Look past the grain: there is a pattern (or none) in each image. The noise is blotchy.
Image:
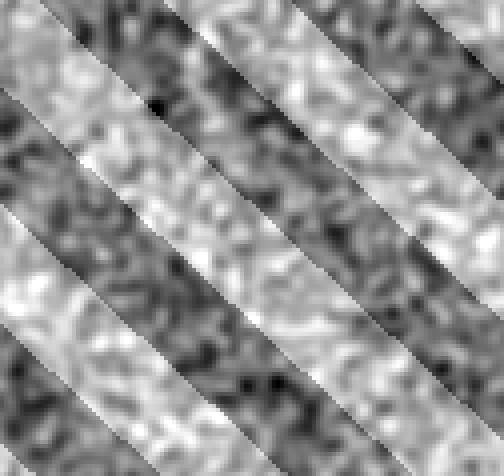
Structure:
diagonal stripes
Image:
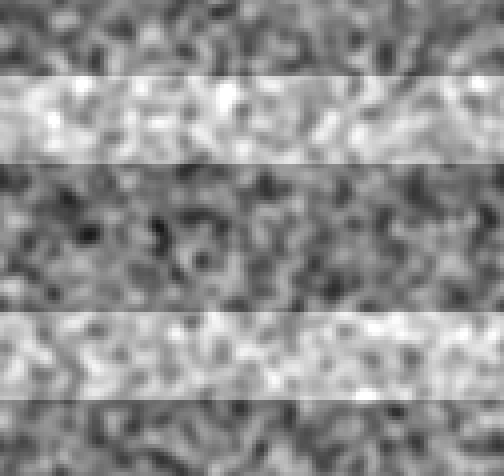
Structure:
horizontal stripes
